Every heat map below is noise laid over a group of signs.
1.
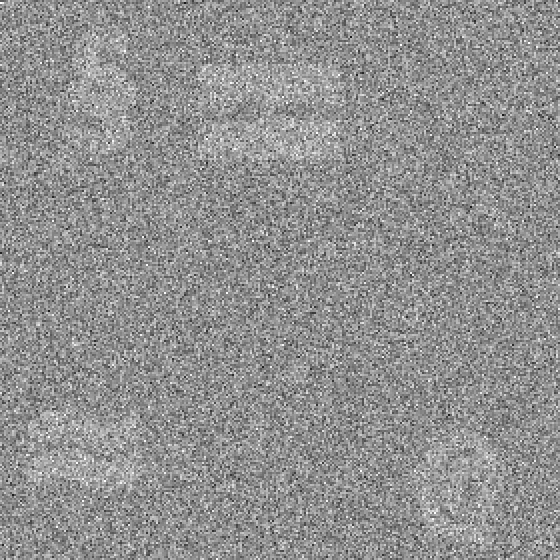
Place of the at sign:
bottom right
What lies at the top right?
nothing
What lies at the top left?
section sign
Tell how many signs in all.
4
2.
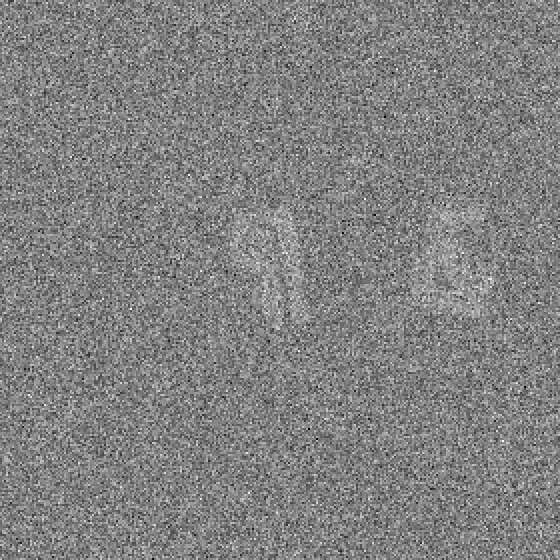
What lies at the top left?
nothing
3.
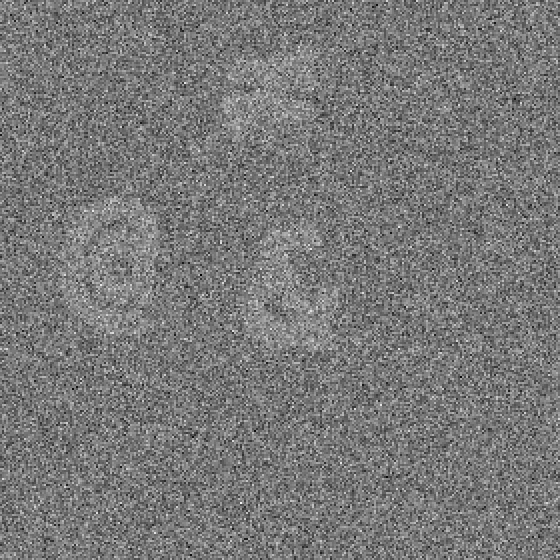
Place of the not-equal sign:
top middle
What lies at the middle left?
at sign
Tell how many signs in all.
3
